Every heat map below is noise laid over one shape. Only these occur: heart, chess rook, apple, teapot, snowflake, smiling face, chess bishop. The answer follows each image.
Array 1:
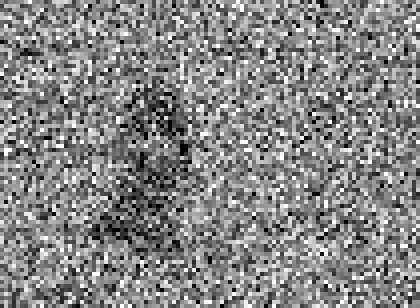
chess bishop
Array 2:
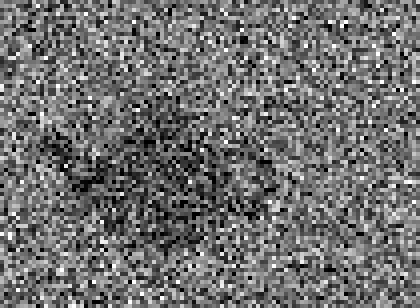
teapot
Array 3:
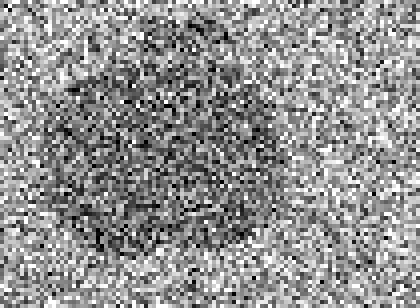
apple
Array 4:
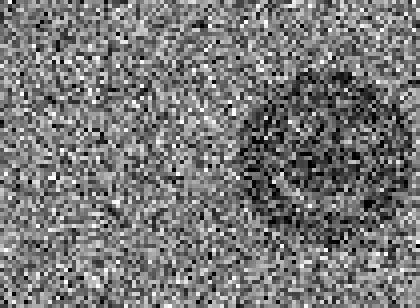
smiling face
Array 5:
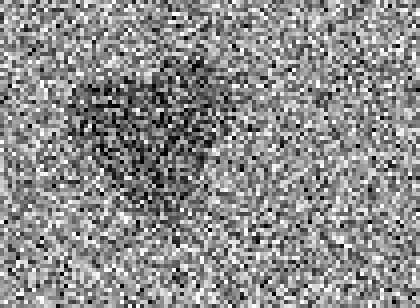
heart
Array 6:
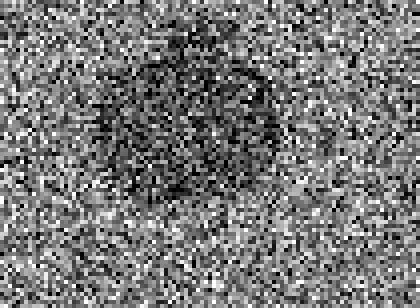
apple
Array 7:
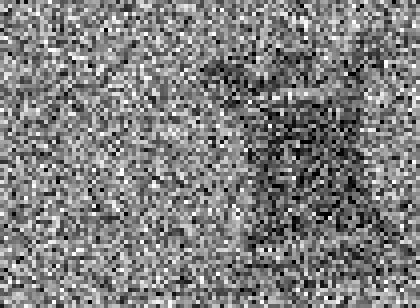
chess rook
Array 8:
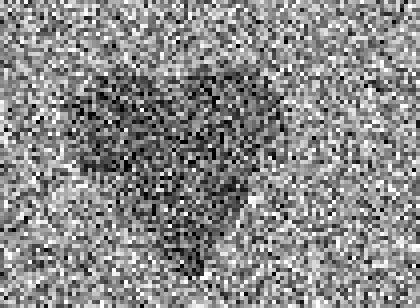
heart
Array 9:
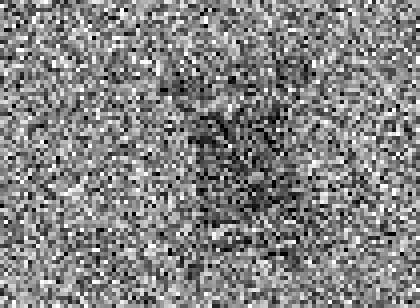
chess rook
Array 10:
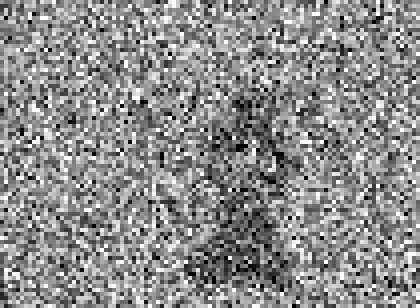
chess bishop
